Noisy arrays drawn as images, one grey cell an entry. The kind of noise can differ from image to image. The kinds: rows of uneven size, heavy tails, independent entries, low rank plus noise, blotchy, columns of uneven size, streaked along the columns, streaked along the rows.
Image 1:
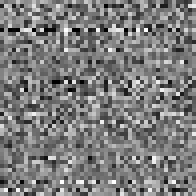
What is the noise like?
rows of uneven size
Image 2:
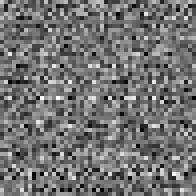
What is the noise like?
rows of uneven size
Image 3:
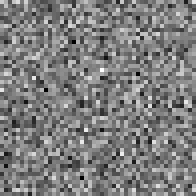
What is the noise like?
low rank plus noise
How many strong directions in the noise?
three or four
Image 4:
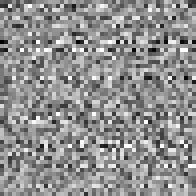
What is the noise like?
rows of uneven size
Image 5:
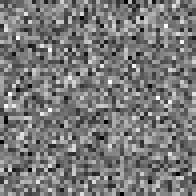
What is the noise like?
independent entries
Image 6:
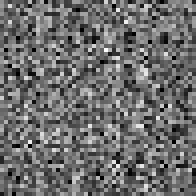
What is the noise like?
low rank plus noise
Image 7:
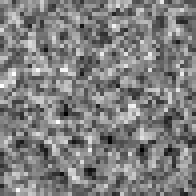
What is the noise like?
blotchy
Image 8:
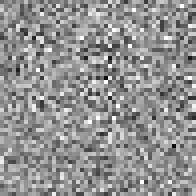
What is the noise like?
low rank plus noise
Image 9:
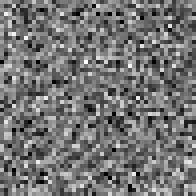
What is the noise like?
low rank plus noise
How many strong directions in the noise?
one
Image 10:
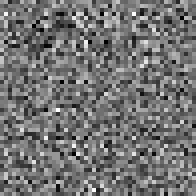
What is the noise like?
low rank plus noise
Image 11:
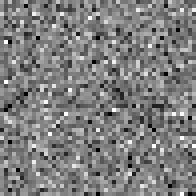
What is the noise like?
heavy tails
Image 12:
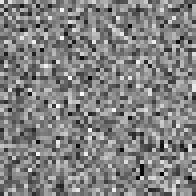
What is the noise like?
independent entries
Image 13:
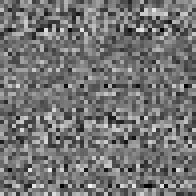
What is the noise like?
rows of uneven size
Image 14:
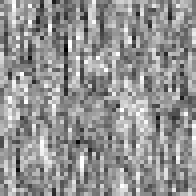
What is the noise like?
streaked along the columns
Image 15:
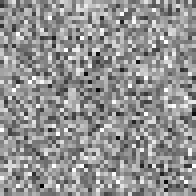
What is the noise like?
independent entries
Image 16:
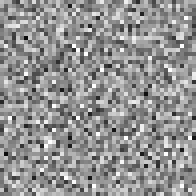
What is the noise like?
independent entries
